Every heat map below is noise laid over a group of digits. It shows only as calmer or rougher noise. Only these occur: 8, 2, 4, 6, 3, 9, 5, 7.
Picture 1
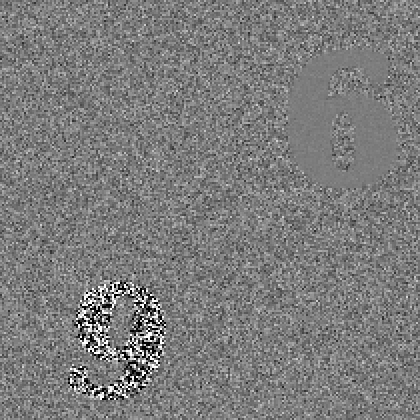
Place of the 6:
top right
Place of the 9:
bottom left
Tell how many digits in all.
2
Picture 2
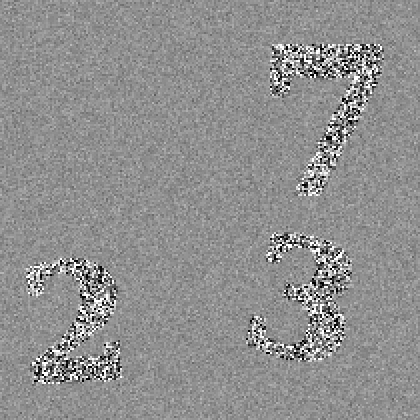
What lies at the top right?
7
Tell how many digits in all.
3
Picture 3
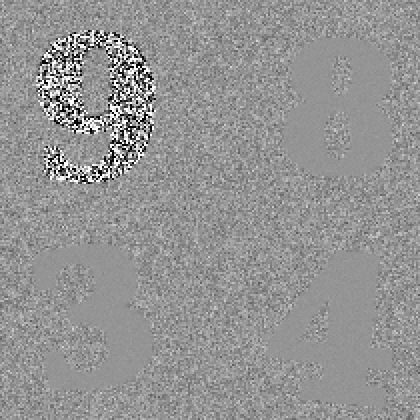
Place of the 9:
top left
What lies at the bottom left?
3
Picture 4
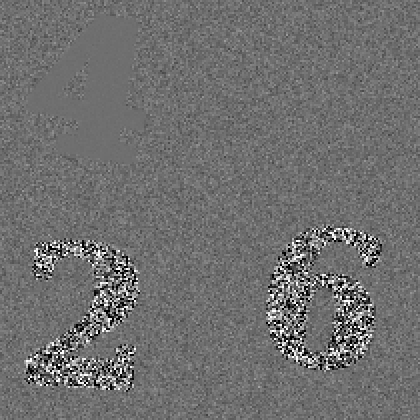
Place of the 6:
bottom right
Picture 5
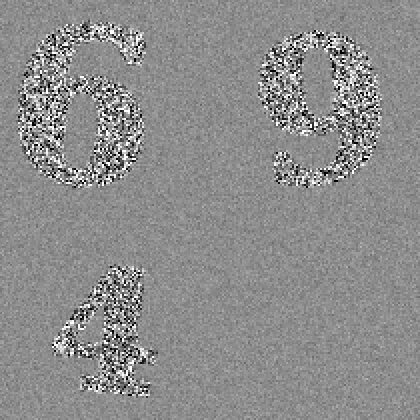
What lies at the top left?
6
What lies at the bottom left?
4
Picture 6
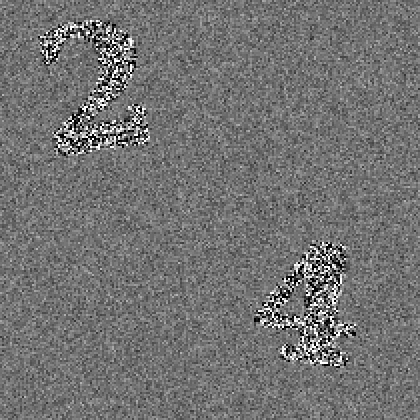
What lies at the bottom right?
4
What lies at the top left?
2
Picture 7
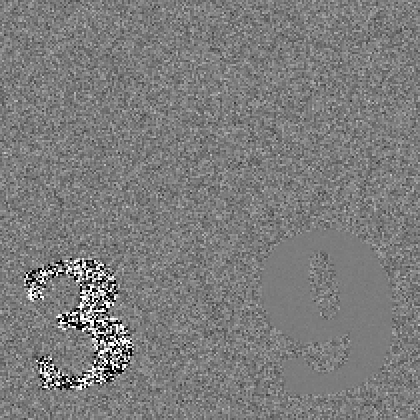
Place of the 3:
bottom left
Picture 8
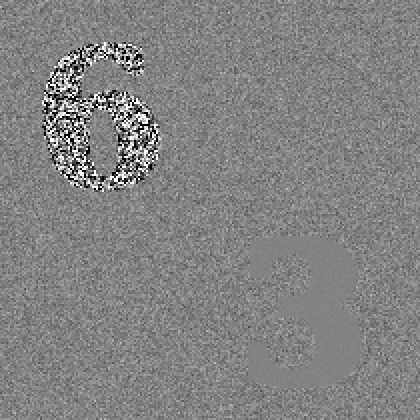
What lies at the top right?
nothing
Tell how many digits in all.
2
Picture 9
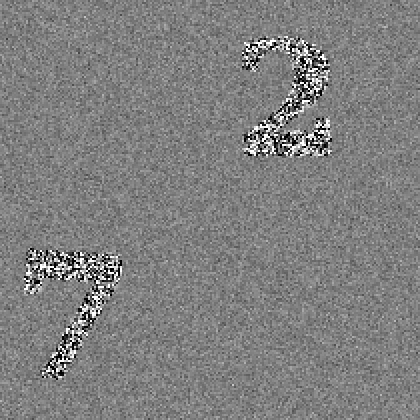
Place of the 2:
top right
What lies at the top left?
nothing
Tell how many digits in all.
2
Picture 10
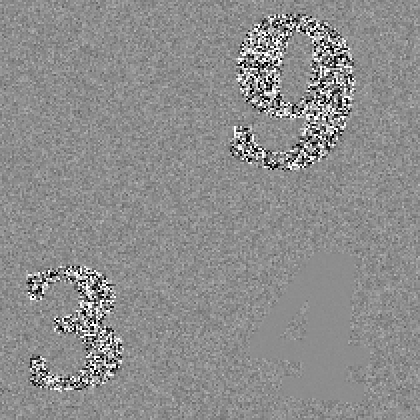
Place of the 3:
bottom left
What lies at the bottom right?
4
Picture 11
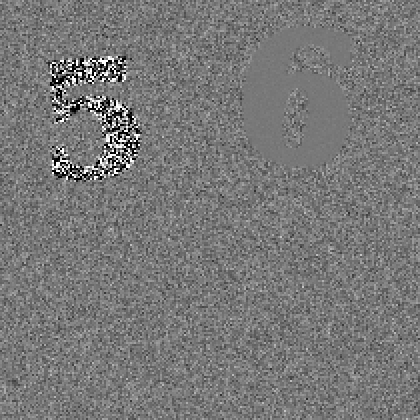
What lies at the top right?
6
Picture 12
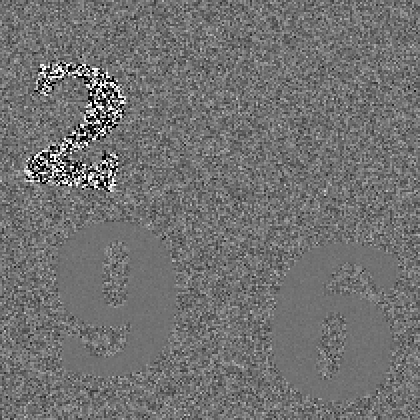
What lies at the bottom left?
9
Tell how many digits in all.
3
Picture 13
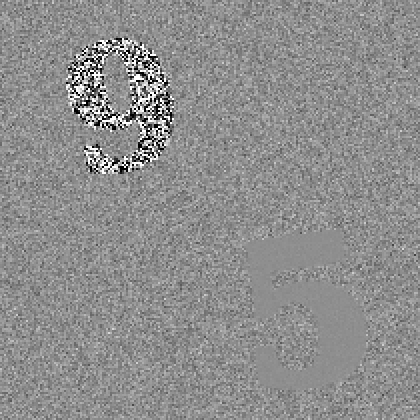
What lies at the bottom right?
5
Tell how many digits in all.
2
